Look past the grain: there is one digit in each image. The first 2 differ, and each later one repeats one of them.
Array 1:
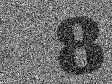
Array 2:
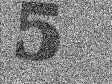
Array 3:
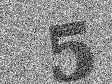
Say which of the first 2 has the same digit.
2
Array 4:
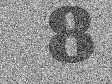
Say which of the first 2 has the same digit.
1
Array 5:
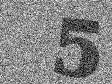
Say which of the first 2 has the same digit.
2
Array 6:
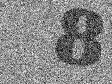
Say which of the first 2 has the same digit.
1
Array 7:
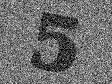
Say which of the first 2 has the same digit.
2
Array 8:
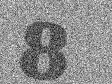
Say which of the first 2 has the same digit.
1
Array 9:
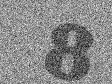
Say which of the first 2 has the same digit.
1
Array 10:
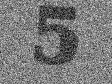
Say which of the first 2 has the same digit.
2
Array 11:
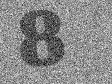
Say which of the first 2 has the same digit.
1
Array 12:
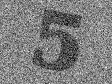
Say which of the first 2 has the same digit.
2
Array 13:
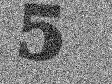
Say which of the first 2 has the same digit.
2
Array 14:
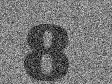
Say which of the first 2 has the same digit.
1
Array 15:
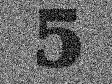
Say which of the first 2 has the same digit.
2
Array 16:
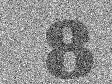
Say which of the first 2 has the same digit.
1
